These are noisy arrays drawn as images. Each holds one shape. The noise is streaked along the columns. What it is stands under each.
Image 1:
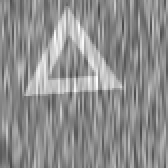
triangle frame
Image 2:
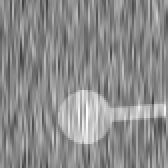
lollipop
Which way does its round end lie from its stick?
left
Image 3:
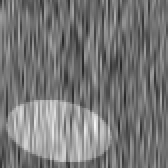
ellipse
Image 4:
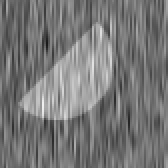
half disc
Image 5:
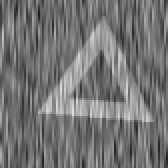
triangle frame
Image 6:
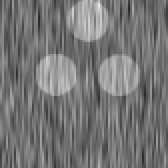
three dots
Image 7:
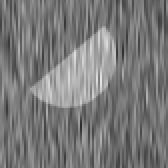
half disc
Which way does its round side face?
down and right
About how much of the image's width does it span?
half
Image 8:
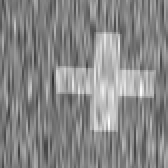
cross
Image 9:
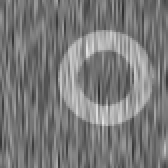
ring
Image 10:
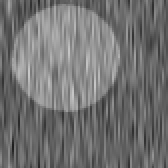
disc
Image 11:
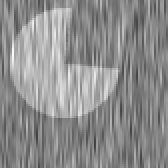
disc with a wedge cut out
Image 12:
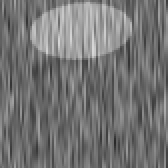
ellipse
